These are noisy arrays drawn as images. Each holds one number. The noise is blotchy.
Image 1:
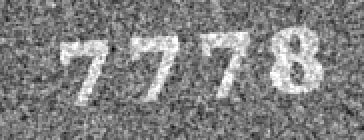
7778
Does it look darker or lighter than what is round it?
lighter
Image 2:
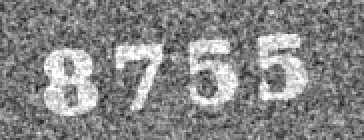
8755
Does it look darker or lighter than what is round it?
lighter
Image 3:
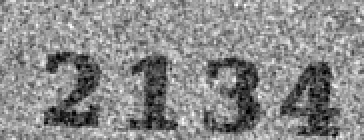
2134
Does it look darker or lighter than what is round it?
darker
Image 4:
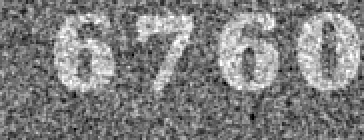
6760
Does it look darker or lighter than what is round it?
lighter
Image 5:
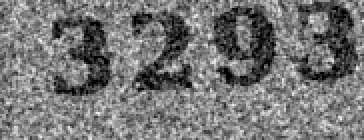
3293
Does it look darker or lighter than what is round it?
darker
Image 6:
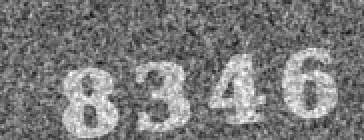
8346
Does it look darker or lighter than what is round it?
lighter
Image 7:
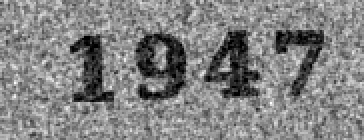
1947
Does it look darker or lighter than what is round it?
darker
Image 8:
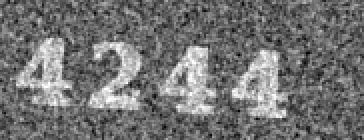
4244
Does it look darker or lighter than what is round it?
lighter
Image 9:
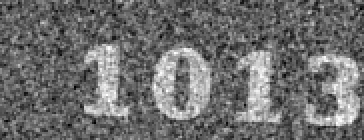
1013
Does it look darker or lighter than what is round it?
lighter
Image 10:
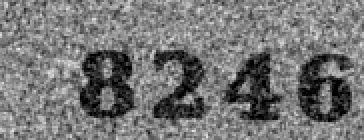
8246
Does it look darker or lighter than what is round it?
darker
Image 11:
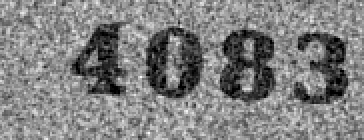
4083
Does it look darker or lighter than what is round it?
darker
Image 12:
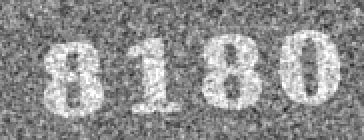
8180
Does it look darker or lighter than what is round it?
lighter
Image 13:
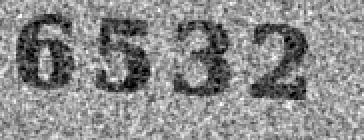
6532
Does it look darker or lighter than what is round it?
darker
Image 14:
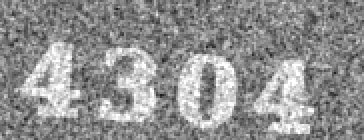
4304
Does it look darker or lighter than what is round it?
lighter
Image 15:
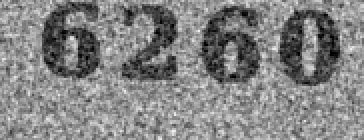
6260
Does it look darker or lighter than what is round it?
darker
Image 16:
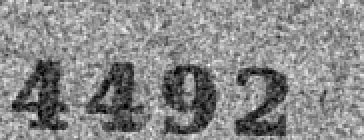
4492
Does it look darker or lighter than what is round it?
darker
